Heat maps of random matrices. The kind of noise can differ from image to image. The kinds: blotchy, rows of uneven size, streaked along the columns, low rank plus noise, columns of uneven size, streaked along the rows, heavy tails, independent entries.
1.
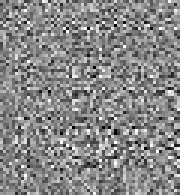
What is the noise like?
low rank plus noise
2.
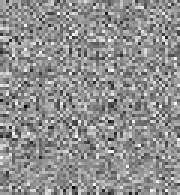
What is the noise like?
low rank plus noise
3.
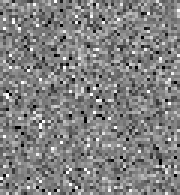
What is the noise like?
heavy tails
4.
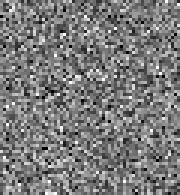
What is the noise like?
independent entries
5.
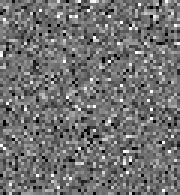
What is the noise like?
heavy tails
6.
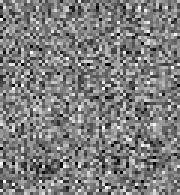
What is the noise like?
low rank plus noise
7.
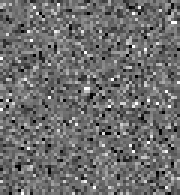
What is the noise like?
heavy tails
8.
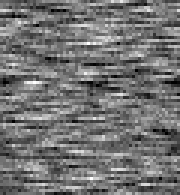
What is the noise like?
streaked along the rows
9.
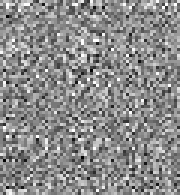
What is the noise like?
low rank plus noise
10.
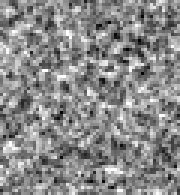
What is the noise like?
blotchy
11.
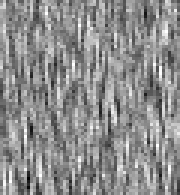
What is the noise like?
streaked along the columns
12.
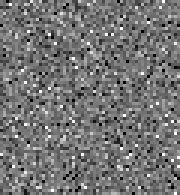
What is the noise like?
heavy tails
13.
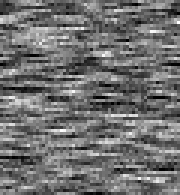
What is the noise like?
streaked along the rows
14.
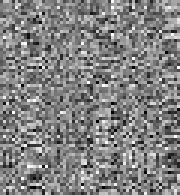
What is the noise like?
low rank plus noise
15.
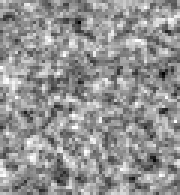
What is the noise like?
blotchy
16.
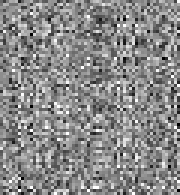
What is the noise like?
low rank plus noise
